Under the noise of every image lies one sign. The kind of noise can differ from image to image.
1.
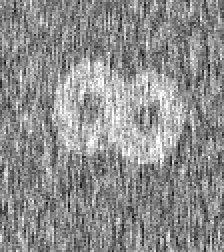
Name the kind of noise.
streaked along the columns
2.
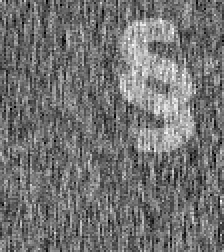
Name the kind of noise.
streaked along the columns
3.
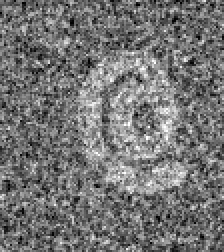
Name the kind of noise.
blotchy
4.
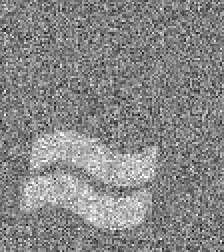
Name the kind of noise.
low rank plus noise
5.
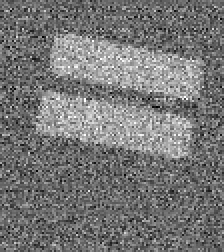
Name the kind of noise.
rows of uneven size
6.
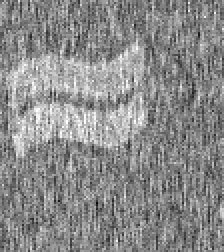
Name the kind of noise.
streaked along the columns
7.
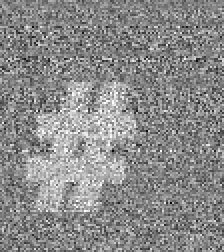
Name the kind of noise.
rows of uneven size
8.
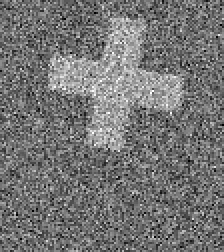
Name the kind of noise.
independent entries
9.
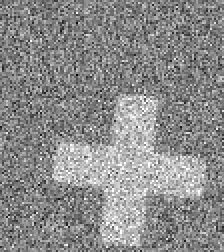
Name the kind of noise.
low rank plus noise
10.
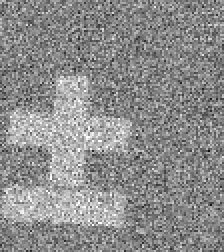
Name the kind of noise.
low rank plus noise
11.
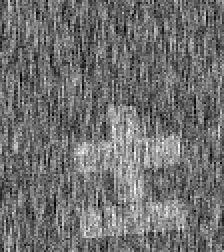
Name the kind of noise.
streaked along the columns
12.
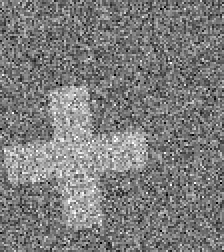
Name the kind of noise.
independent entries
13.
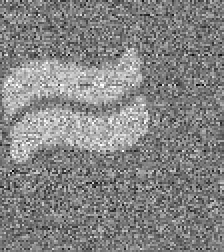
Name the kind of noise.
rows of uneven size
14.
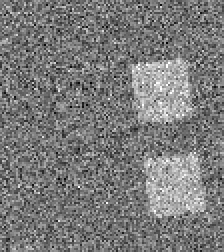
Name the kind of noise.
low rank plus noise
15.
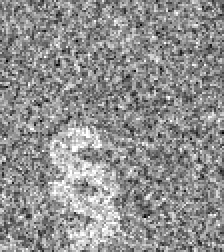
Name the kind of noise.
blotchy
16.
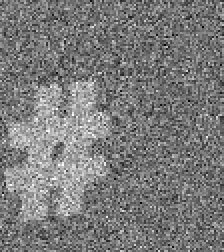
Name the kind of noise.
low rank plus noise
